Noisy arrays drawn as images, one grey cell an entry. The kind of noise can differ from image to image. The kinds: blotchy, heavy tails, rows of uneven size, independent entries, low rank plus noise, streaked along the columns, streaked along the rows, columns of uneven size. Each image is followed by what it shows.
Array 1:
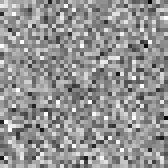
independent entries
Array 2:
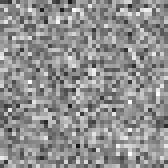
low rank plus noise
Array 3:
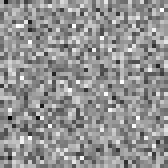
independent entries
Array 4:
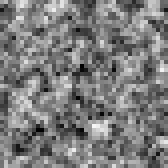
blotchy
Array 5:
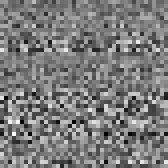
rows of uneven size
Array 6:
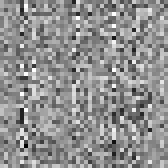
columns of uneven size
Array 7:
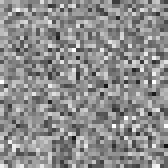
low rank plus noise
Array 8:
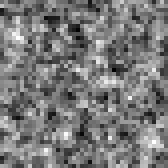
blotchy
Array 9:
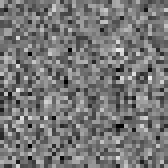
low rank plus noise
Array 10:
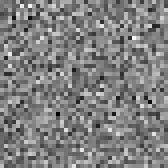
independent entries
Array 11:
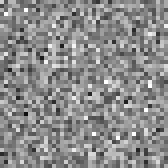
independent entries
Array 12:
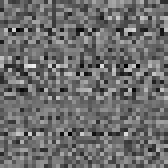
rows of uneven size
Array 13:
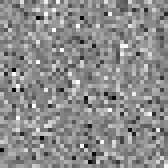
heavy tails
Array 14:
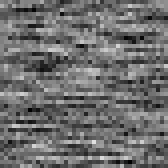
streaked along the rows
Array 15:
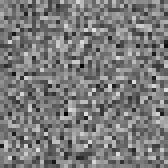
independent entries
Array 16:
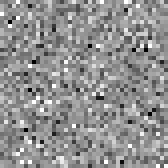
heavy tails
